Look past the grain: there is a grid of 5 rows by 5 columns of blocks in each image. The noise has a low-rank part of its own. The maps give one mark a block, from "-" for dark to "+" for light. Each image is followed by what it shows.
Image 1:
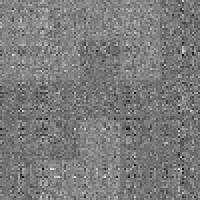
++++-
++-+-
-----
--+--
-++--
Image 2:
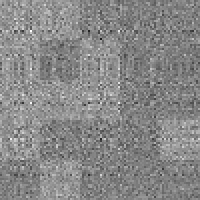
++---
+-+--
+++--
+---+
-+---
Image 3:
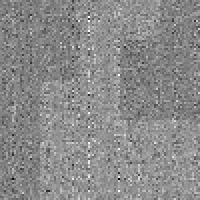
--++-
--+--
-++--
-++++
-++++
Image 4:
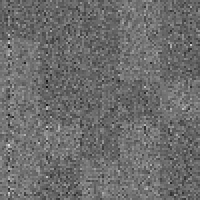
---+-
+--+-
+---+
++-+-
+-++-
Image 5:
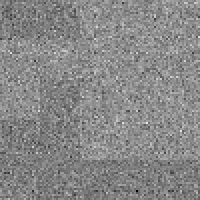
--+++
+++++
+-+++
--+++
-----
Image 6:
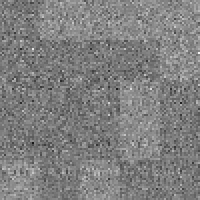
-++++
----+
---+-
---+-
+-+--
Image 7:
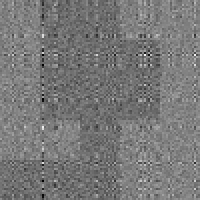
+--++
+---+
+---+
++-++
---++
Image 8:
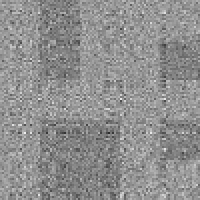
+-+++
+-++-
+++++
+--+-
+--++
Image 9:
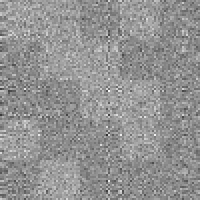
++-+-
-++--
--++-
+--+-
-+---
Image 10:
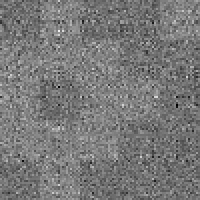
-+--+
+++--
+-++-
+++--
-+---
